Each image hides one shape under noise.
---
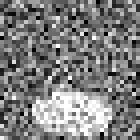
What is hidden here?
light ellipse
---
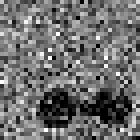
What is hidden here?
dark dumbbell
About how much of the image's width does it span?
two thirds
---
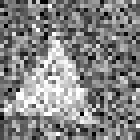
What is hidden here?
light triangle
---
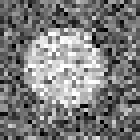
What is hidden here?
light disc
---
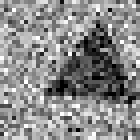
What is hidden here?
dark triangle
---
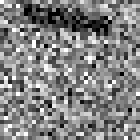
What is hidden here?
dark bar
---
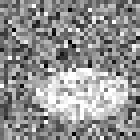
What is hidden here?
light ellipse
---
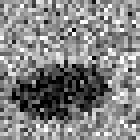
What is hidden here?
dark ellipse
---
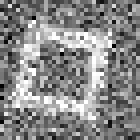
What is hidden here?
light square frame
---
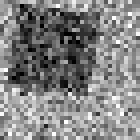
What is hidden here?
dark square
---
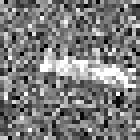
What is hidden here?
light bar
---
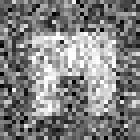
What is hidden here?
light square with a notch
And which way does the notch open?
down
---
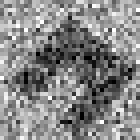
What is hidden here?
dark square with a notch
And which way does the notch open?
down and left
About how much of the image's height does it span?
nearly all
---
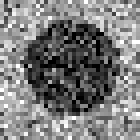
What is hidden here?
dark disc
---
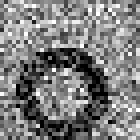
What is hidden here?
dark ring
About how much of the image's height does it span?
two thirds
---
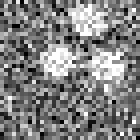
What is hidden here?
light three dots
